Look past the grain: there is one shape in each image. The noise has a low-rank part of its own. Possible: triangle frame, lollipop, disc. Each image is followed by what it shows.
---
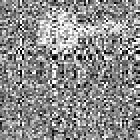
lollipop
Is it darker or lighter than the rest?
lighter
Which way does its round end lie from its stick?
left
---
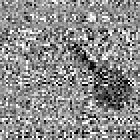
lollipop
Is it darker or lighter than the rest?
darker
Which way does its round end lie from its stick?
down and right
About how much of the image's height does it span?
half
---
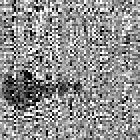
lollipop
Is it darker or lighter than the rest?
darker
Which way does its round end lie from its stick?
left
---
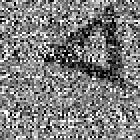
triangle frame
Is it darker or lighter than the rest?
darker
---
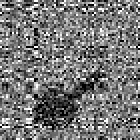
lollipop
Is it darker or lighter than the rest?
darker
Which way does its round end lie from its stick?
down and left
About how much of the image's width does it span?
half
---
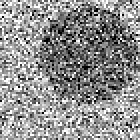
disc
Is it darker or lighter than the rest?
darker
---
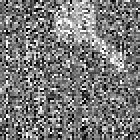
lollipop
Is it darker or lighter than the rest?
lighter
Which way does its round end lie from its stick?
up and left
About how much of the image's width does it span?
half
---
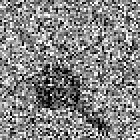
lollipop
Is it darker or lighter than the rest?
darker
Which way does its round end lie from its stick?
up and left
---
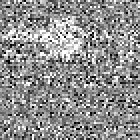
lollipop
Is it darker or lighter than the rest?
lighter
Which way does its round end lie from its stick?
right
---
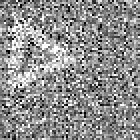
triangle frame
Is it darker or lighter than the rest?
lighter
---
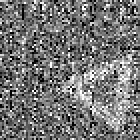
triangle frame
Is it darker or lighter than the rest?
lighter
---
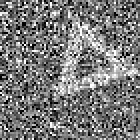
triangle frame
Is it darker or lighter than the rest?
lighter
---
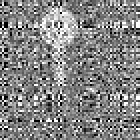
lollipop
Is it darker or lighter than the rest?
lighter
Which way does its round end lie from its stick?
up
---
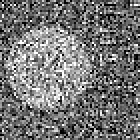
disc
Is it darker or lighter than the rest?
lighter
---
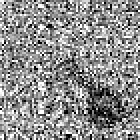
lollipop
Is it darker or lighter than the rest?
darker
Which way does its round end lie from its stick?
down and right
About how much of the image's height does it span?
half
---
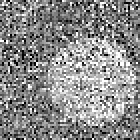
disc
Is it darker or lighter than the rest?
lighter
